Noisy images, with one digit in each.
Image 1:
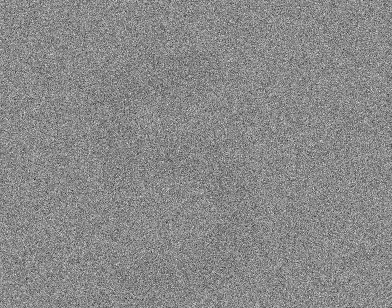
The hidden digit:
5
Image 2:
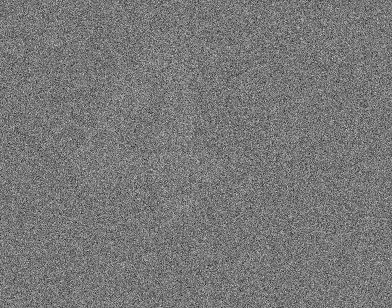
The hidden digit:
4
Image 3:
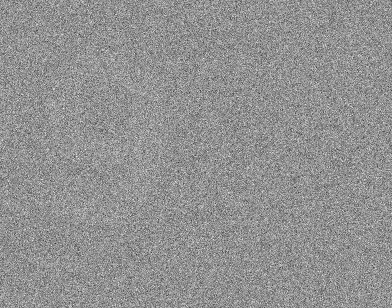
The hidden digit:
9
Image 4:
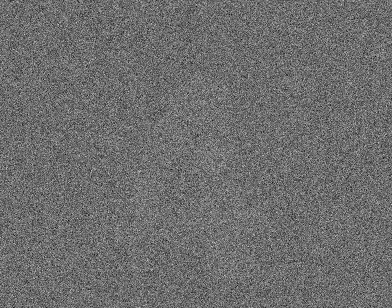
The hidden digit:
4
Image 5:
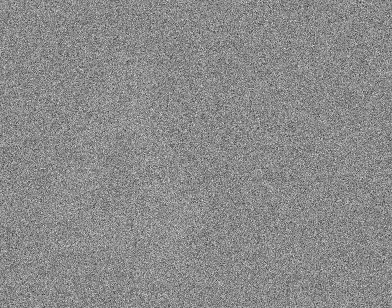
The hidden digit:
4
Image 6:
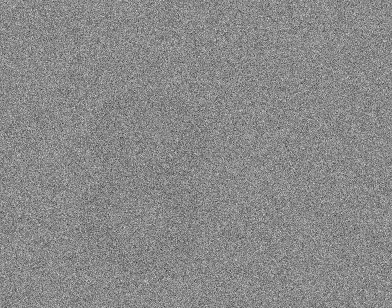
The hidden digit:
8
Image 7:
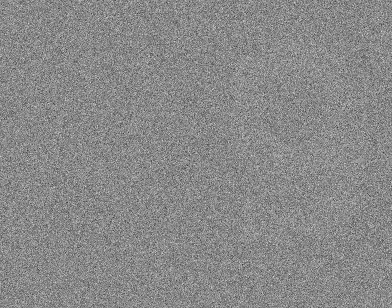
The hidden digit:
9
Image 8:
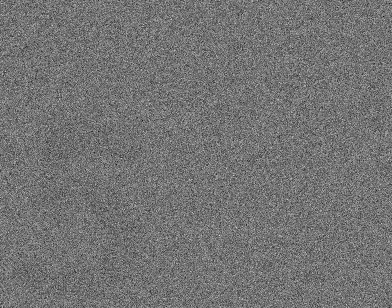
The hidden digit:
5
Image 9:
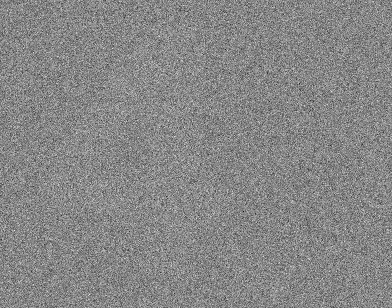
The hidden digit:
4
